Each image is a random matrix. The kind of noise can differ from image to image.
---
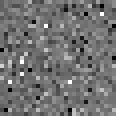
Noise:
heavy tails
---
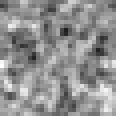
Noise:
blotchy
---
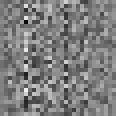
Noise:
columns of uneven size
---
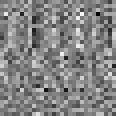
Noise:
low rank plus noise
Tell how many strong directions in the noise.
two
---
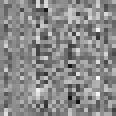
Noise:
columns of uneven size
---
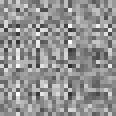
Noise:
low rank plus noise
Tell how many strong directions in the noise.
one
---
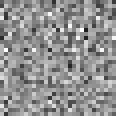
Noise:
low rank plus noise
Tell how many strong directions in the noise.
three or four
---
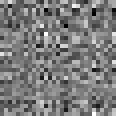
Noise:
low rank plus noise
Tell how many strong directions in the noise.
two
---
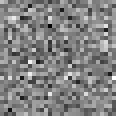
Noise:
low rank plus noise
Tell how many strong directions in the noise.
five to eight
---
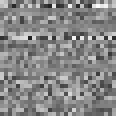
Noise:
rows of uneven size
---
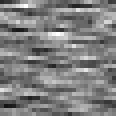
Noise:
streaked along the rows
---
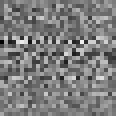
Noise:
rows of uneven size
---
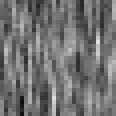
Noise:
streaked along the columns
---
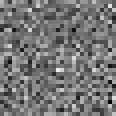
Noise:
low rank plus noise
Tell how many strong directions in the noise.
three or four
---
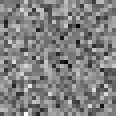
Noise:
independent entries
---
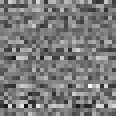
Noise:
rows of uneven size
